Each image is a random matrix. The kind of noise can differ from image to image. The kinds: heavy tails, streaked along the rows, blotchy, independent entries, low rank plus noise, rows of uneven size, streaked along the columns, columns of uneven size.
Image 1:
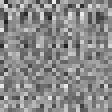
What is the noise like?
low rank plus noise
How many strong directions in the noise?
two
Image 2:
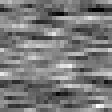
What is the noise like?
streaked along the rows
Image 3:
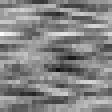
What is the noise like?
streaked along the rows
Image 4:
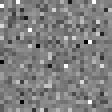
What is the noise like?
heavy tails
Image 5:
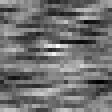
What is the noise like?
streaked along the rows
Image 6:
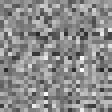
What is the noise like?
low rank plus noise
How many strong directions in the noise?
three or four
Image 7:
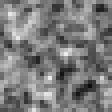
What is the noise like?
blotchy
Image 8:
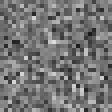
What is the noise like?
low rank plus noise
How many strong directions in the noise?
five to eight
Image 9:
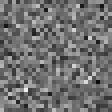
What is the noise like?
independent entries
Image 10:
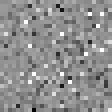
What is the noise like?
heavy tails
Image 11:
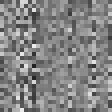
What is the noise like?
columns of uneven size
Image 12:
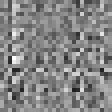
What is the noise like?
low rank plus noise
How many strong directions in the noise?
two
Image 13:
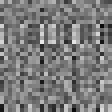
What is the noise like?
low rank plus noise
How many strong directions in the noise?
one
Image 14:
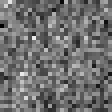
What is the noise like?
low rank plus noise
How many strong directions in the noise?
five to eight
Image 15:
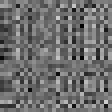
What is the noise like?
low rank plus noise
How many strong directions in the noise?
one
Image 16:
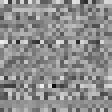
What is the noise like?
rows of uneven size
